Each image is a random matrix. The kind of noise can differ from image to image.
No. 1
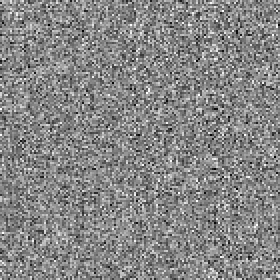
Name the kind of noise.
low rank plus noise
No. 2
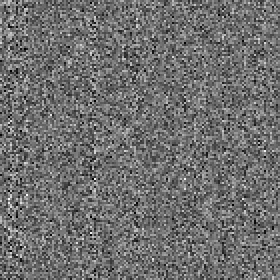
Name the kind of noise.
columns of uneven size
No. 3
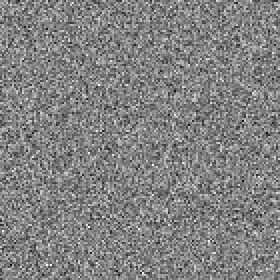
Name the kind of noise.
low rank plus noise
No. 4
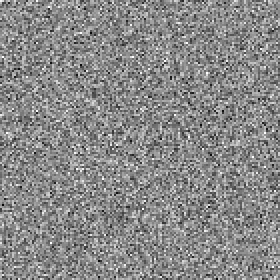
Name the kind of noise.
low rank plus noise
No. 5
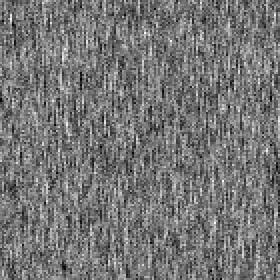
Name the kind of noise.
streaked along the columns
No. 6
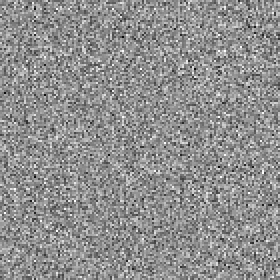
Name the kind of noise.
low rank plus noise
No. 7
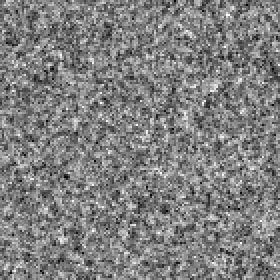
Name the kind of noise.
blotchy
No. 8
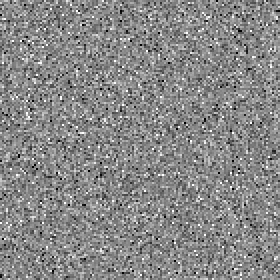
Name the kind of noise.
heavy tails
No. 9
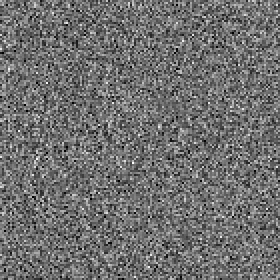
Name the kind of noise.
low rank plus noise
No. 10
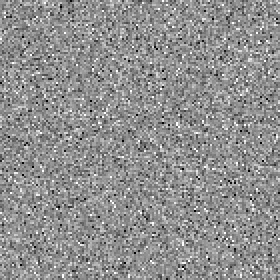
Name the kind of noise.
heavy tails
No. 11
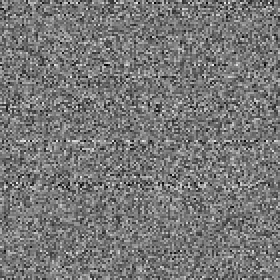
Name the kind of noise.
rows of uneven size
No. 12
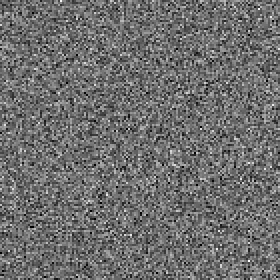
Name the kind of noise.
low rank plus noise
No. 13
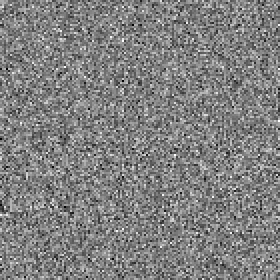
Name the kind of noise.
low rank plus noise
